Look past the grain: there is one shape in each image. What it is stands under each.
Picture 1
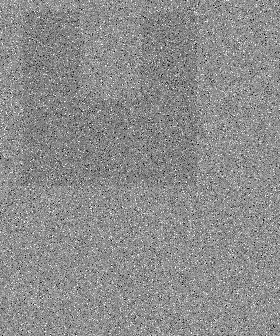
square with a notch
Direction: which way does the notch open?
up
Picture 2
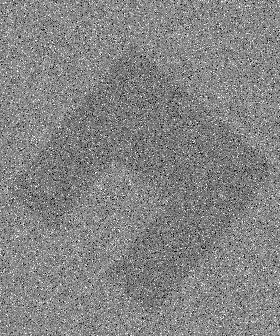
square with a notch
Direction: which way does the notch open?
down and left
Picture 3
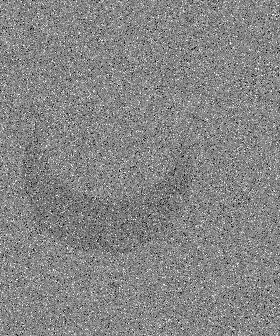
crescent
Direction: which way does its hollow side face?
up
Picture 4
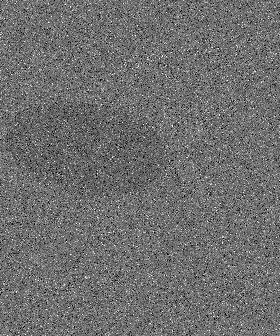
ellipse
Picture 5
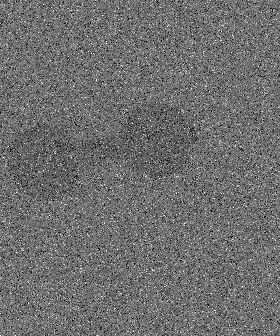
dumbbell
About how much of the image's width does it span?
two thirds
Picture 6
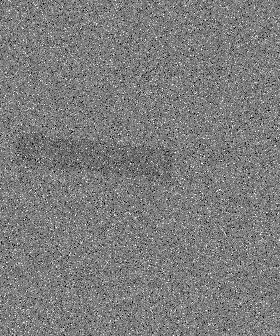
bar
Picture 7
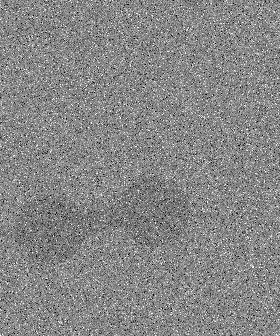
dumbbell
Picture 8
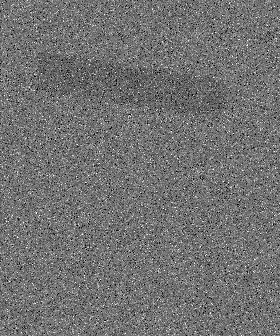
bar
